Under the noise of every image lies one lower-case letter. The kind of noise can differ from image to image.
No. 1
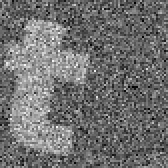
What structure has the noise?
independent entries
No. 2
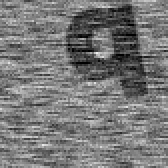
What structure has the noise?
streaked along the rows
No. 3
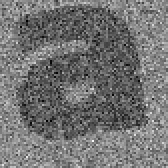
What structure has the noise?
independent entries
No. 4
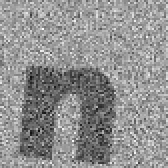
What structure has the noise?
low rank plus noise
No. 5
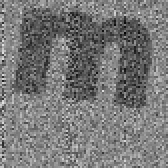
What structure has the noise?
columns of uneven size
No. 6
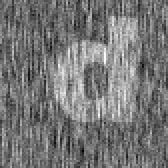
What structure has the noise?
streaked along the columns
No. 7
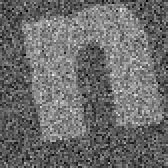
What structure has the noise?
independent entries
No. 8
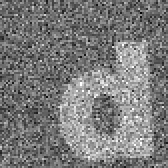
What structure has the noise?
independent entries
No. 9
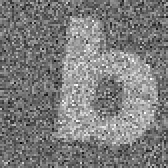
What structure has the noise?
independent entries
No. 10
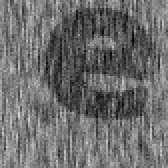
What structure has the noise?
streaked along the columns
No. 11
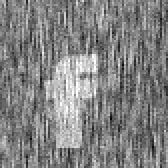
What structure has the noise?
streaked along the columns
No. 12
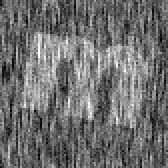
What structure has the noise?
streaked along the columns
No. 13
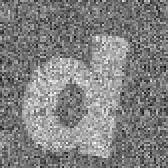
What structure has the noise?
low rank plus noise
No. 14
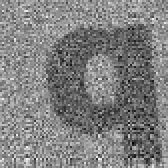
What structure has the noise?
low rank plus noise
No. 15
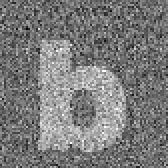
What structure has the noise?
low rank plus noise
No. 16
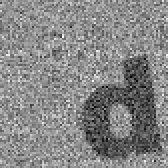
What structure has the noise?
low rank plus noise
